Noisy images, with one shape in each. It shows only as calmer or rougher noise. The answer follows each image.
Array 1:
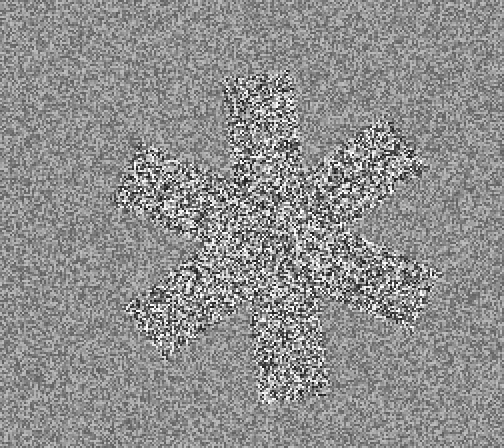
asterisk
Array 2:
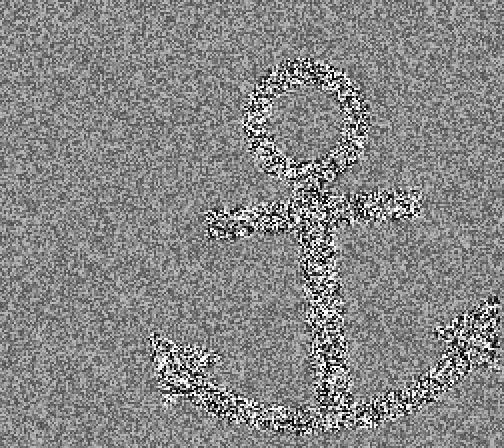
anchor
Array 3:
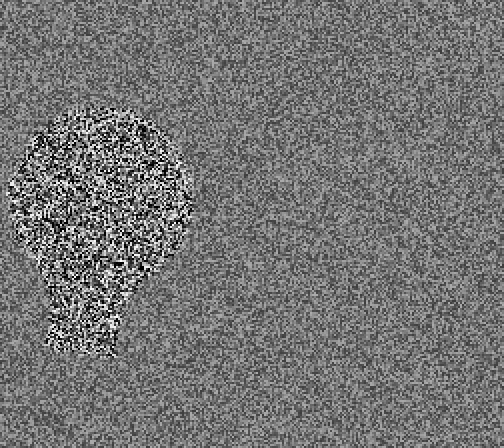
light bulb
